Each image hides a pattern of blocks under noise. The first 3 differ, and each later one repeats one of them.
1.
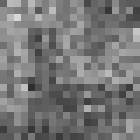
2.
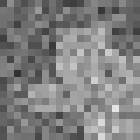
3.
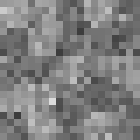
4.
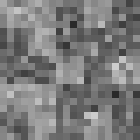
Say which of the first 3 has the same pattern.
3
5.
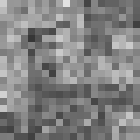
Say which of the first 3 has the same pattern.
1
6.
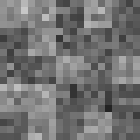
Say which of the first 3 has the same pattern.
3
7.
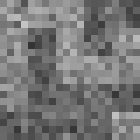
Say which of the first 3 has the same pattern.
1
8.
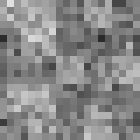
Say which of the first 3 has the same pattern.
3
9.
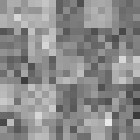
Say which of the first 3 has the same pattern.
3
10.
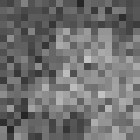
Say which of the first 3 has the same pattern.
2
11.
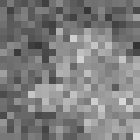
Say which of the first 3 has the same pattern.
2
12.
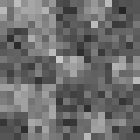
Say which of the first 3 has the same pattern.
3
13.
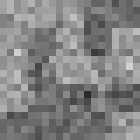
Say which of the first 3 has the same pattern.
1
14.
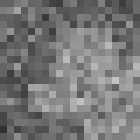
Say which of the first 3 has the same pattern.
2
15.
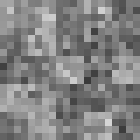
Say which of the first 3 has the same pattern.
3
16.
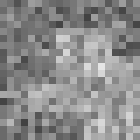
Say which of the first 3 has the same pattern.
2
